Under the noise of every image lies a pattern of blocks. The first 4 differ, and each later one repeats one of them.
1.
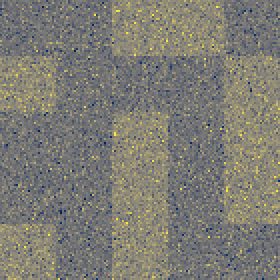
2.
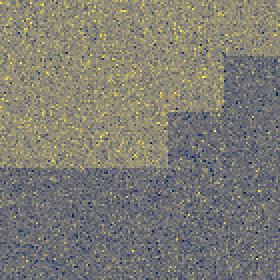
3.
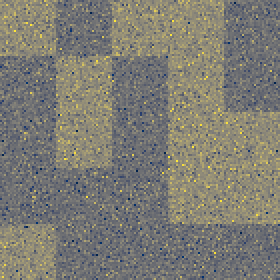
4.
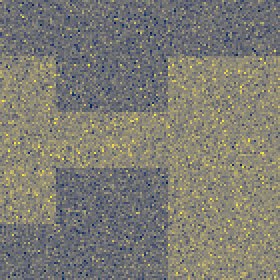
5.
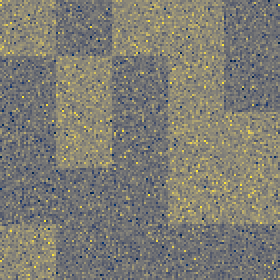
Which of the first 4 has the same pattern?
3
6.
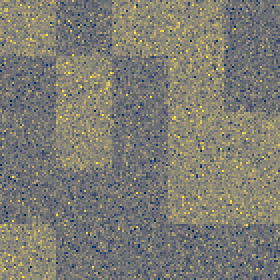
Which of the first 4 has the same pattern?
3
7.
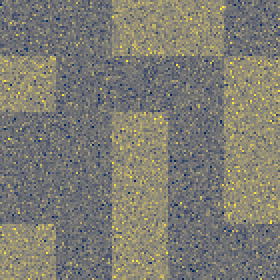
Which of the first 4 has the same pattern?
1
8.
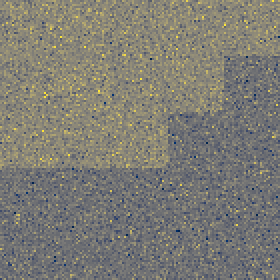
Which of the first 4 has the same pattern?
2
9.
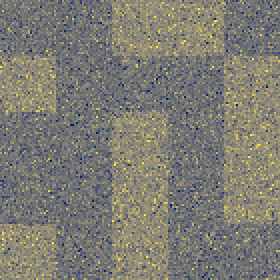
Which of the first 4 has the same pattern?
1
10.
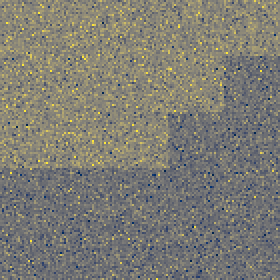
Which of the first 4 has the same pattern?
2
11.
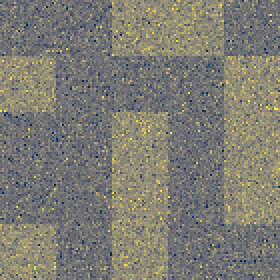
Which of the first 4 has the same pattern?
1
